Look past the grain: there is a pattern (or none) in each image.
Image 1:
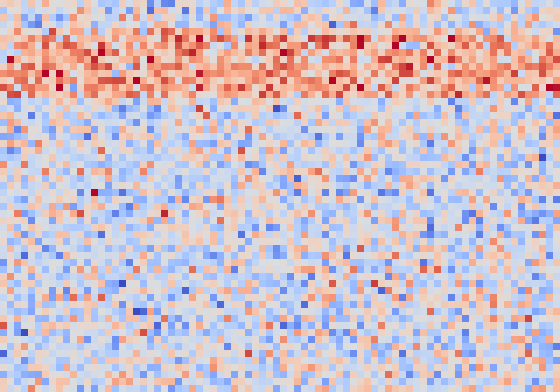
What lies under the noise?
one band of rows
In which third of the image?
top
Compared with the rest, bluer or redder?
redder
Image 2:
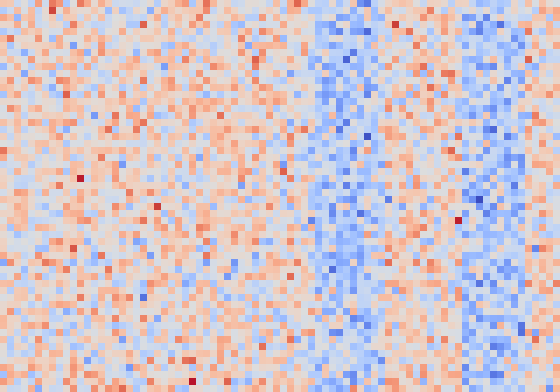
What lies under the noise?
bands of columns
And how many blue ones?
2
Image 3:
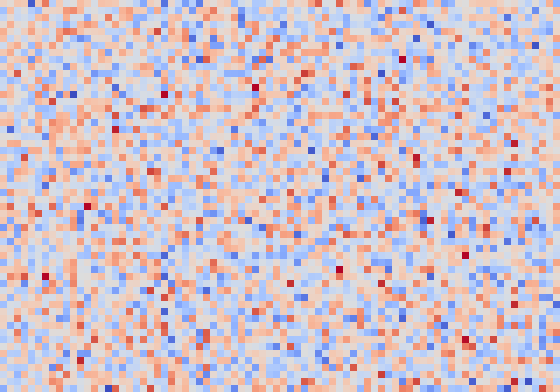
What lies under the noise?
only noise
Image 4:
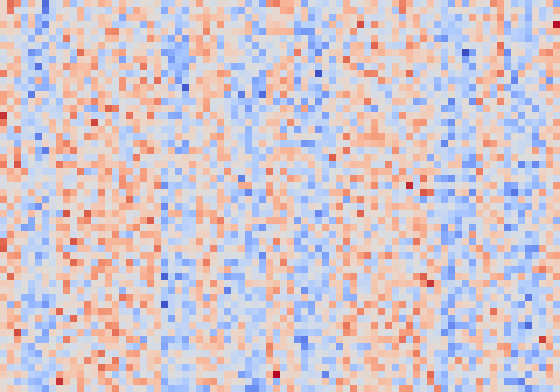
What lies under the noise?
bands of columns
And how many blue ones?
6
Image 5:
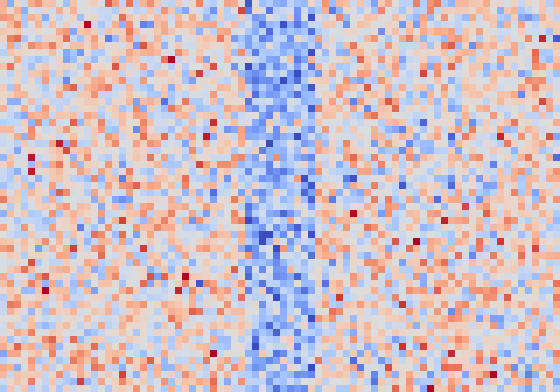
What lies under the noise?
one band of columns
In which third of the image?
middle
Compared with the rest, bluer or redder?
bluer
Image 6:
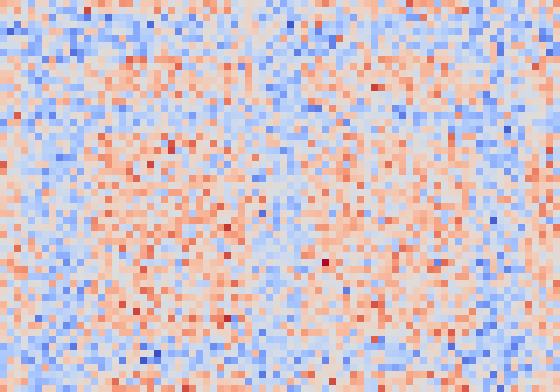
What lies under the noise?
bands of rows crossing bands of columns
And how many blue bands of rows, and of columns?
3 and 3
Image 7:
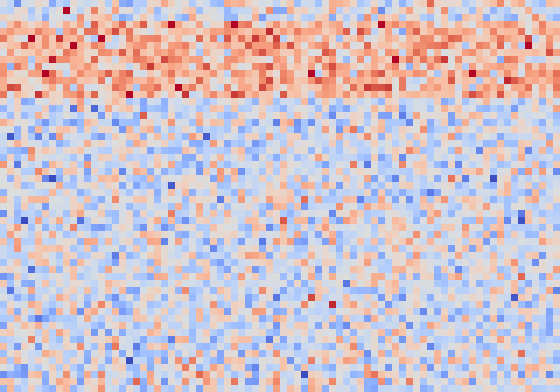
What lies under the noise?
one band of rows
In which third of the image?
top
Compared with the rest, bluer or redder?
redder
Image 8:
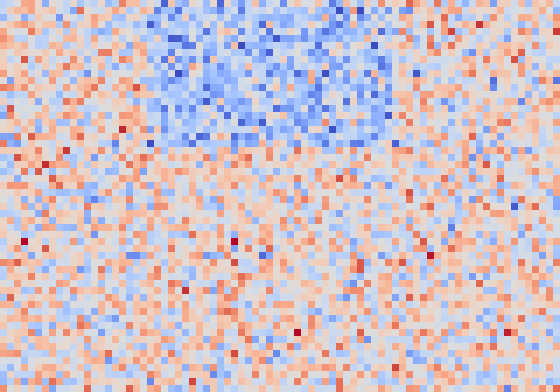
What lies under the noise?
one block
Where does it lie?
top middle
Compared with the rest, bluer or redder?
bluer
